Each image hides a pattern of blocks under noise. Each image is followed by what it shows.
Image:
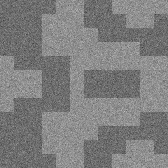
top and bottom mirror each other
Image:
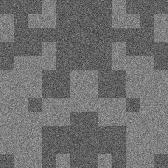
left and right mirror each other
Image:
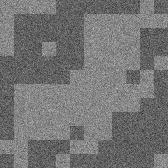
mirrored about the diagonal from the top left
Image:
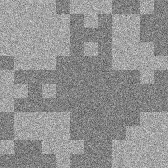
mirrored about the diagonal from the top left
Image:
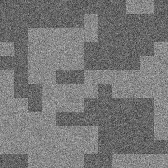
no symmetry
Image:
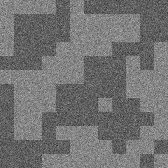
mirrored about the diagonal from the top left
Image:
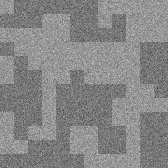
no symmetry
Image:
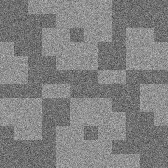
the same after a half turn
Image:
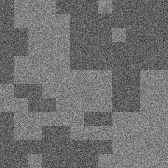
no symmetry
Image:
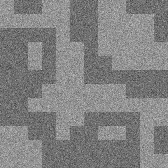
mirrored about the diagonal from the bottom left
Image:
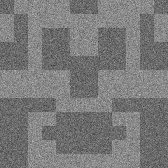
left and right mirror each other
